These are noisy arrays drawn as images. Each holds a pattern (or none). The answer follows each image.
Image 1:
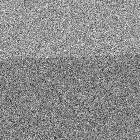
a sharp edge
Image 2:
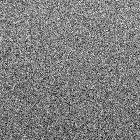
a smooth slope
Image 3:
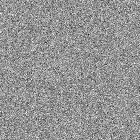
only noise
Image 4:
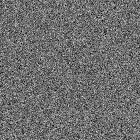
only noise
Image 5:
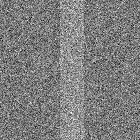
one vertical stripe
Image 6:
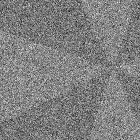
spokes from one point
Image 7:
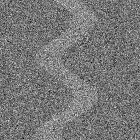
a wavy band
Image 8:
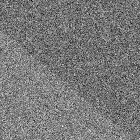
a sharp edge
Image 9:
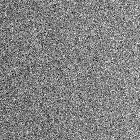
a smooth slope
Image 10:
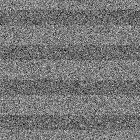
horizontal stripes
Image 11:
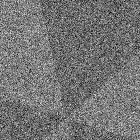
spokes from one point
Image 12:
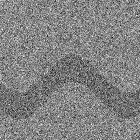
a wavy band
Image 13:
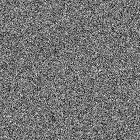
only noise
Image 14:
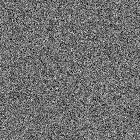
only noise
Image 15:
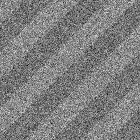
diagonal stripes
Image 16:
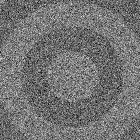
rings round one point
